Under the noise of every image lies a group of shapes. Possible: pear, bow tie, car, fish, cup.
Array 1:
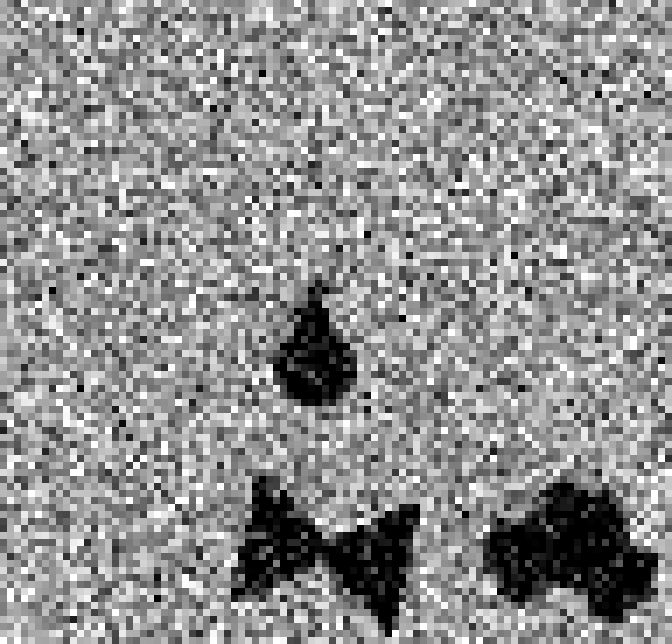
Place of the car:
bottom right
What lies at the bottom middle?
bow tie
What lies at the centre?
pear
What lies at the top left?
nothing
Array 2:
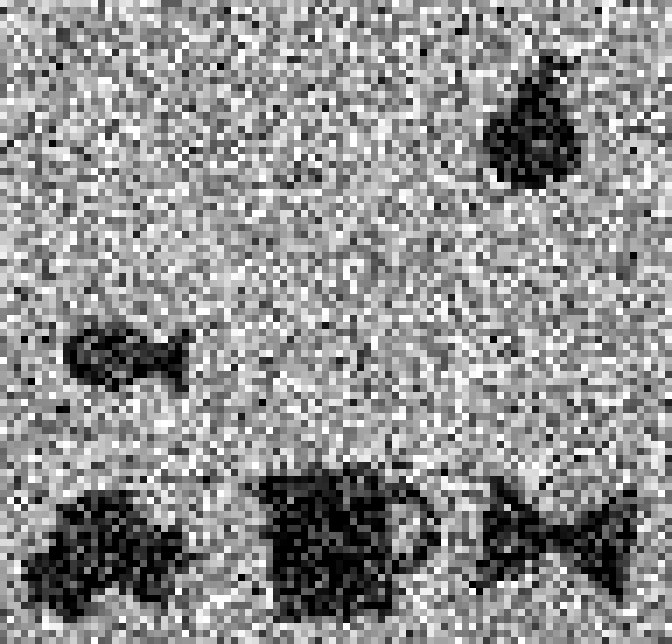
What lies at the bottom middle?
cup
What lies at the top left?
nothing
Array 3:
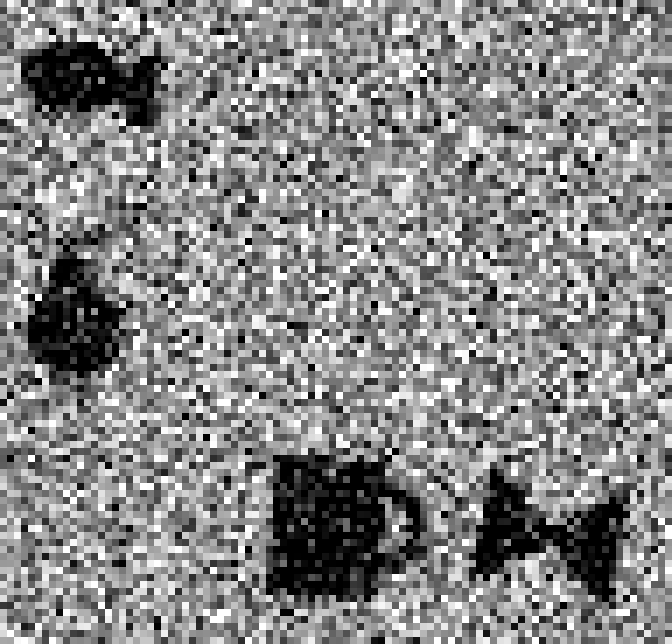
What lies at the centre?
nothing
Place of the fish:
top left
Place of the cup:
bottom middle
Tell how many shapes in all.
4
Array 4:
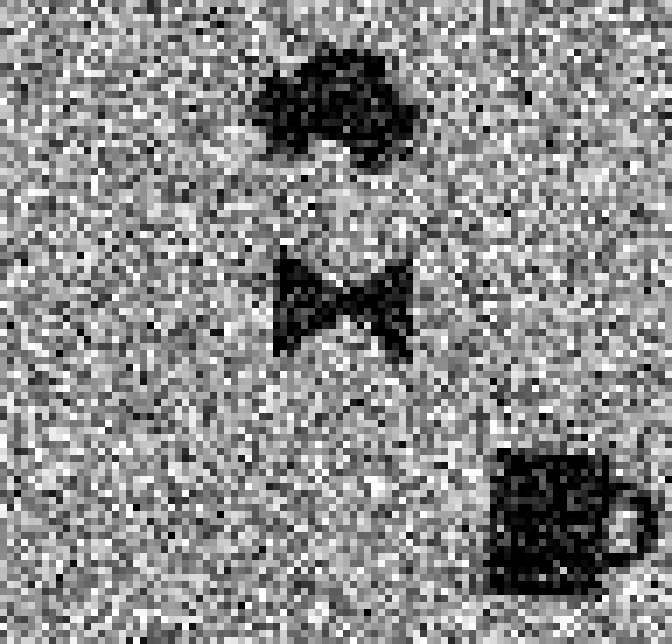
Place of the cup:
bottom right
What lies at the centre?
bow tie
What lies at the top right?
nothing
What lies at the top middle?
car
